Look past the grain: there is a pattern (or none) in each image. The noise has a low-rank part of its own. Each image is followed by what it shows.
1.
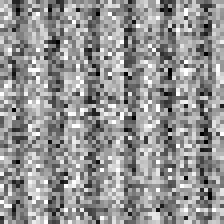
vertical stripes
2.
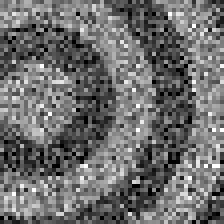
rings round one point
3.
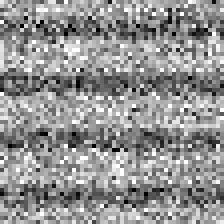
horizontal stripes
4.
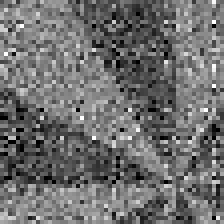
spokes from one point
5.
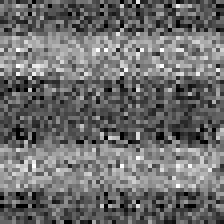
horizontal stripes
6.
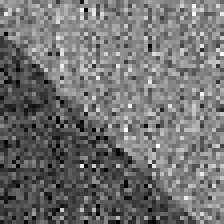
a sharp edge
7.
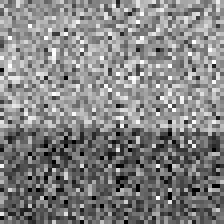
a sharp edge
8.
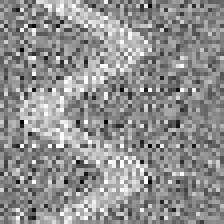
a wavy band
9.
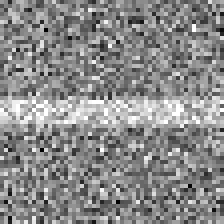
one horizontal stripe
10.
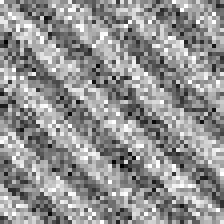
diagonal stripes
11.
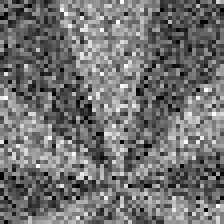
spokes from one point
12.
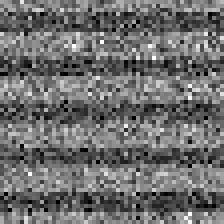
horizontal stripes
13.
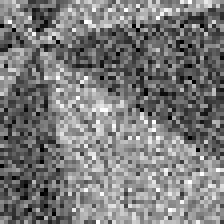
spokes from one point
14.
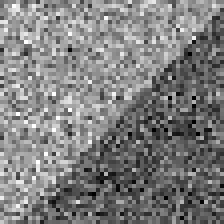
a sharp edge
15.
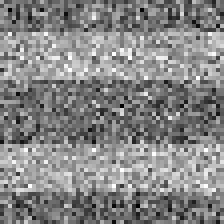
horizontal stripes
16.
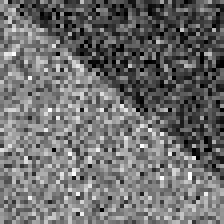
a sharp edge
